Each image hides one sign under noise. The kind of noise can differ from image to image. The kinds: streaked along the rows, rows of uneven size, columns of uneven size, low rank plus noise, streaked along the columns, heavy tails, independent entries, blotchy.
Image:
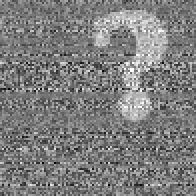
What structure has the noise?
rows of uneven size
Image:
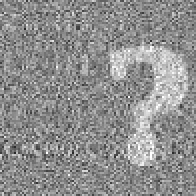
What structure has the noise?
low rank plus noise
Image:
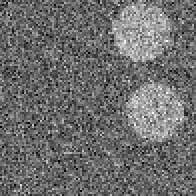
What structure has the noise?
independent entries
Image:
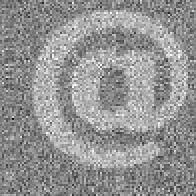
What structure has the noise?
low rank plus noise
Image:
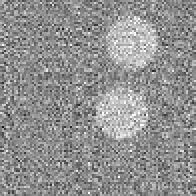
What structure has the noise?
low rank plus noise
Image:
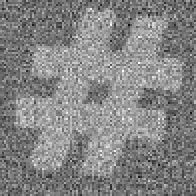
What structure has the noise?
low rank plus noise
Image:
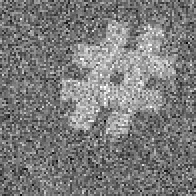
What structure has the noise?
independent entries
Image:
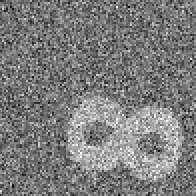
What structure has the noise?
independent entries
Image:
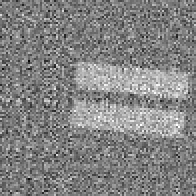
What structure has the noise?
low rank plus noise
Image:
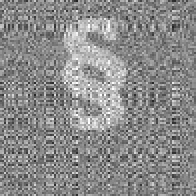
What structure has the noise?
low rank plus noise
